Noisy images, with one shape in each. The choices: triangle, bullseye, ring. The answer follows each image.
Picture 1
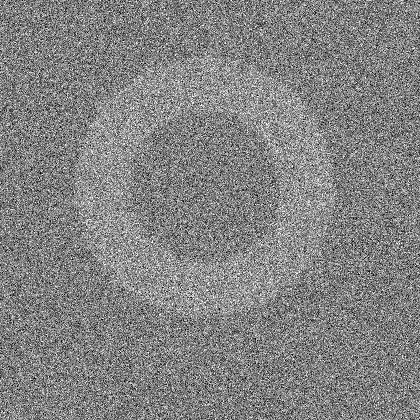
ring
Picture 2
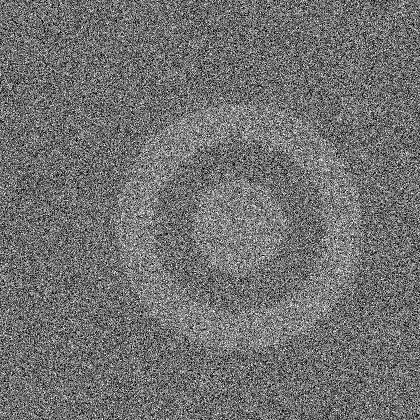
bullseye
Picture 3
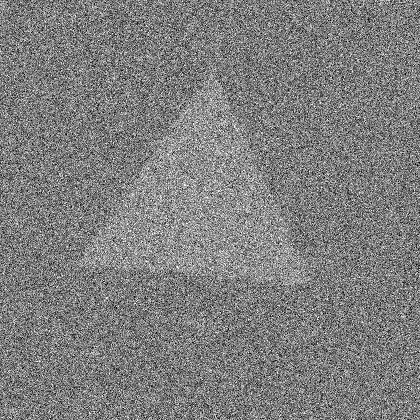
triangle
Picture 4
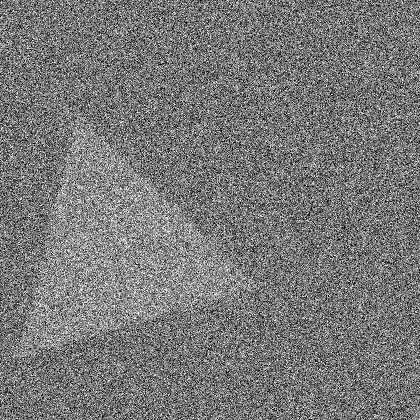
triangle
